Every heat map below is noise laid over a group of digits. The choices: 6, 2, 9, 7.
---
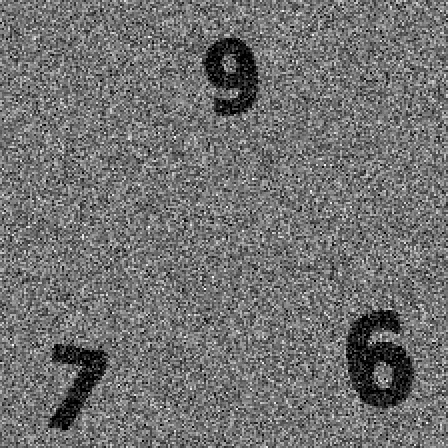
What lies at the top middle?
9
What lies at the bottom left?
7
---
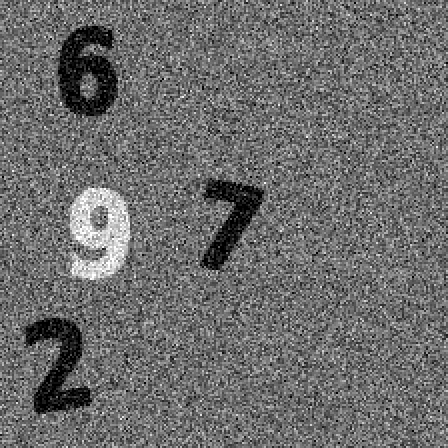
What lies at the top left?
6
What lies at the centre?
7
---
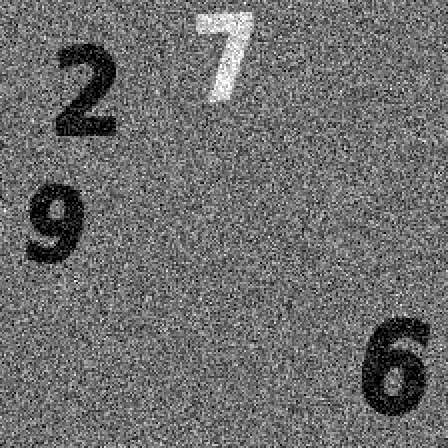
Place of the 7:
top middle
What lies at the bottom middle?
nothing
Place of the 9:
middle left
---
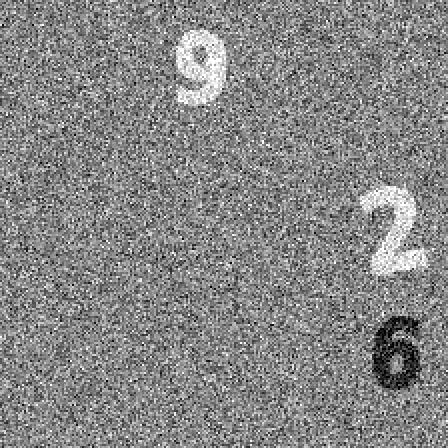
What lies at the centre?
nothing
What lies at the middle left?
nothing
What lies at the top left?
nothing
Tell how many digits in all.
3
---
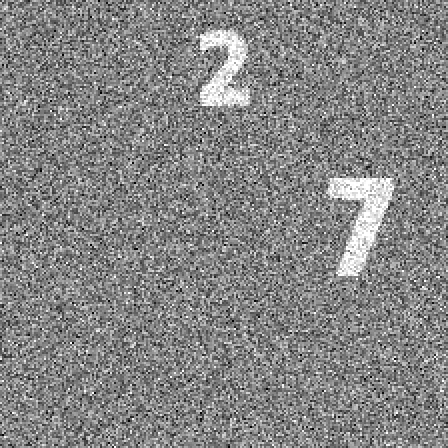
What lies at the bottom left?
nothing
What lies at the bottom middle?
nothing
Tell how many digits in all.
2
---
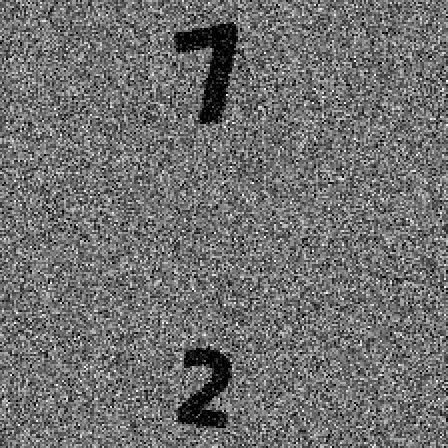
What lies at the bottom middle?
2
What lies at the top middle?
7
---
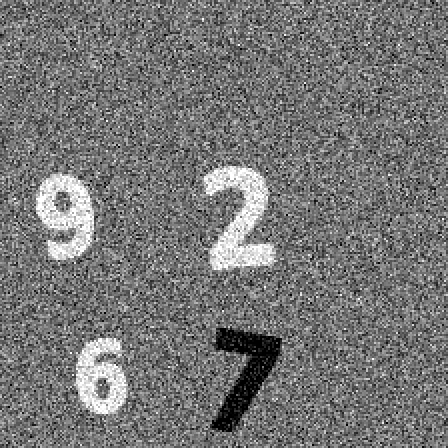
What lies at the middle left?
9
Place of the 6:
bottom left
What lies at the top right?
nothing
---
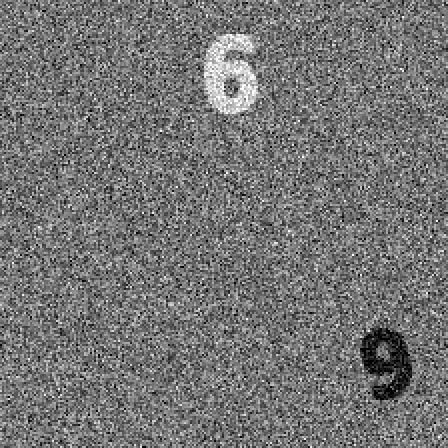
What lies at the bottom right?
9
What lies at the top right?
nothing
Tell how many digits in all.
2
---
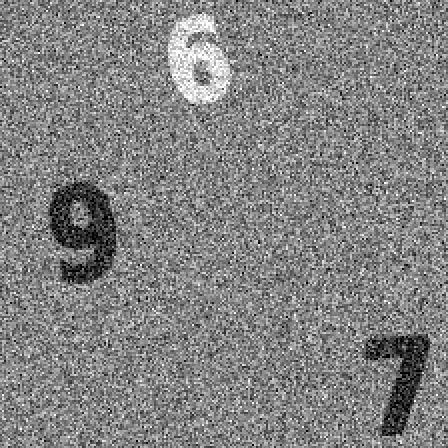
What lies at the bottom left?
nothing
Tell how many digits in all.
3
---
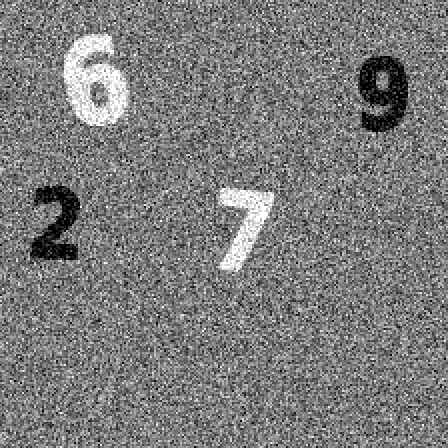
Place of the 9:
top right
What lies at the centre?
7
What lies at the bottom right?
nothing
